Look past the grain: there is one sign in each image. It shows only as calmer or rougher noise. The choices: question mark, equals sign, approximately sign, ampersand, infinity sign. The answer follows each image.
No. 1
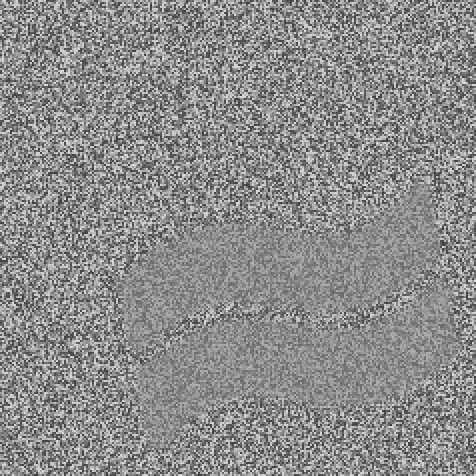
approximately sign
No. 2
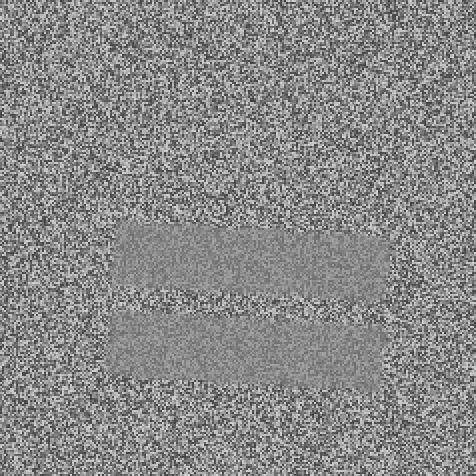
equals sign
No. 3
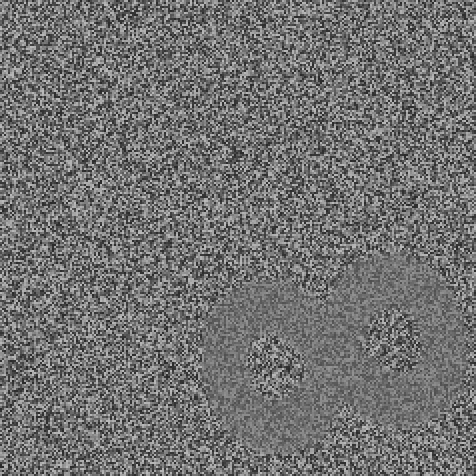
infinity sign
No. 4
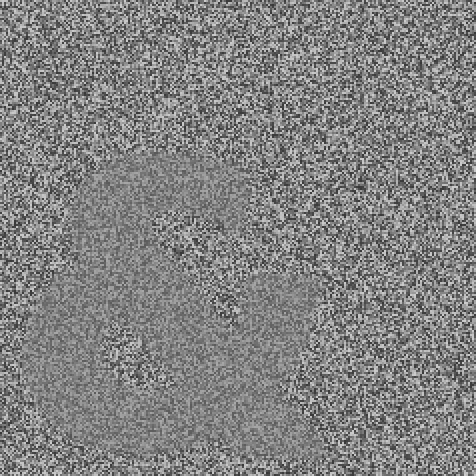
ampersand
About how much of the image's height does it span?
two thirds
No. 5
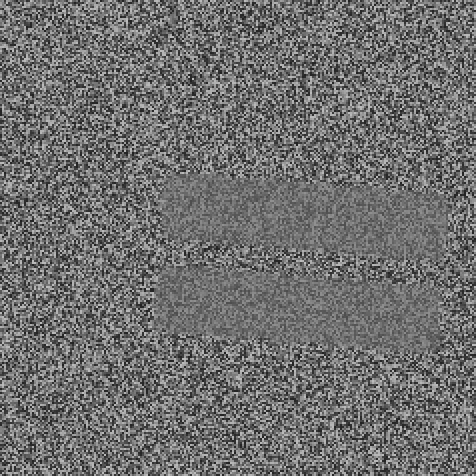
equals sign
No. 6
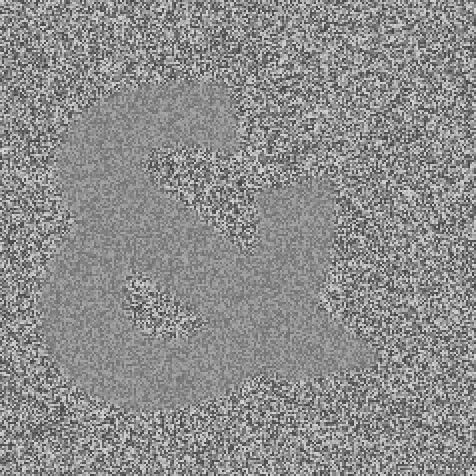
ampersand
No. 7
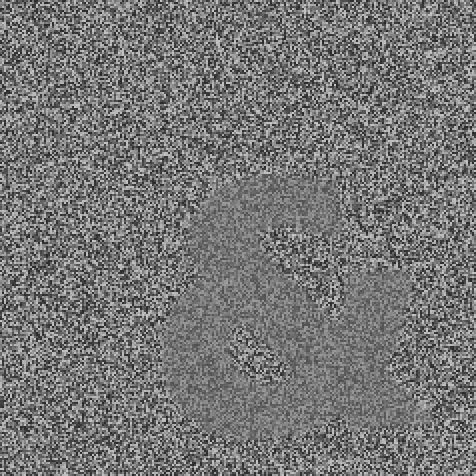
ampersand
